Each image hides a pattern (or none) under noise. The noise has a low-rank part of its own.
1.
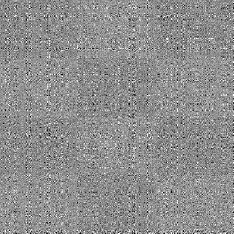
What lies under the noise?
a checkerboard
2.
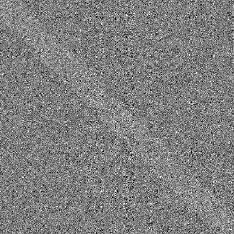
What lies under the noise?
a diagonal band
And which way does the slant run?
top left to bottom right
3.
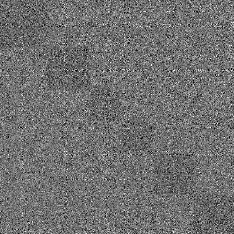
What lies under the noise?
blocks along the diagonal
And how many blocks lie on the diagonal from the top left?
6
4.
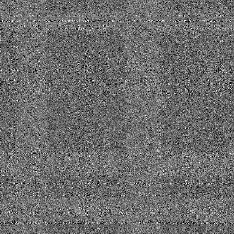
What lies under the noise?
bands of rows crossing bands of columns
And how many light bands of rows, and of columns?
3 and 2
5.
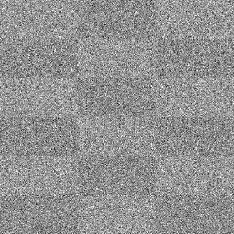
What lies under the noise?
a checkerboard
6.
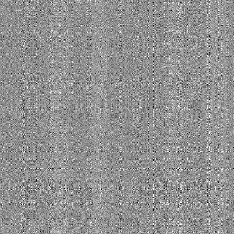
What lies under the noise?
bands of columns
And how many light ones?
4
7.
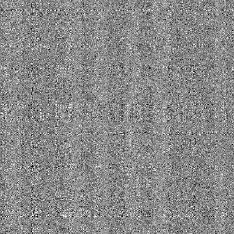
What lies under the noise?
bands of columns
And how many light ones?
6
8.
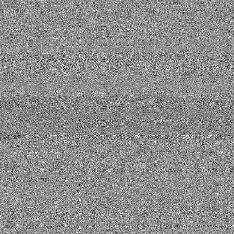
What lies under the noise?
one band of rows
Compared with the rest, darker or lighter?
darker
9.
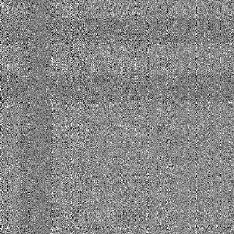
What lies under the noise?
bands of rows crossing bands of columns
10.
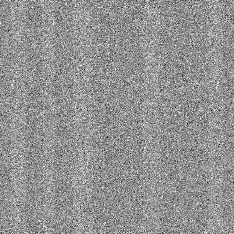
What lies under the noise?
bands of columns
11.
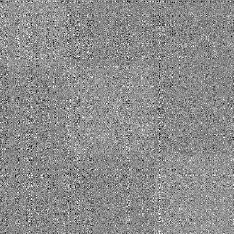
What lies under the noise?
blocks along the diagonal
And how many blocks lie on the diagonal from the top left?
3
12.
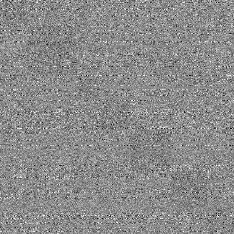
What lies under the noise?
blocks along the diagonal
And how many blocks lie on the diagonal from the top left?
7
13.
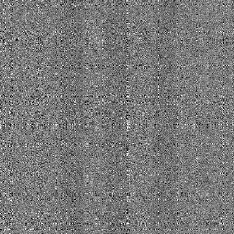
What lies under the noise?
bands of columns
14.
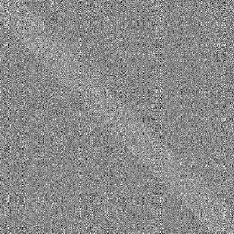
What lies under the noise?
a diagonal band
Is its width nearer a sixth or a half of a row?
a sixth
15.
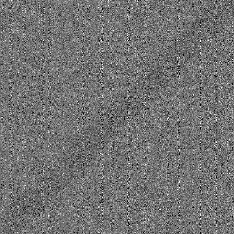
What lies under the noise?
a diagonal band
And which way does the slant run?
bottom left to top right
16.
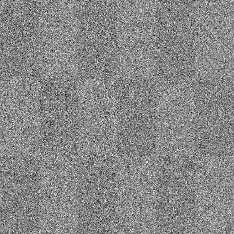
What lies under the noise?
a checkerboard
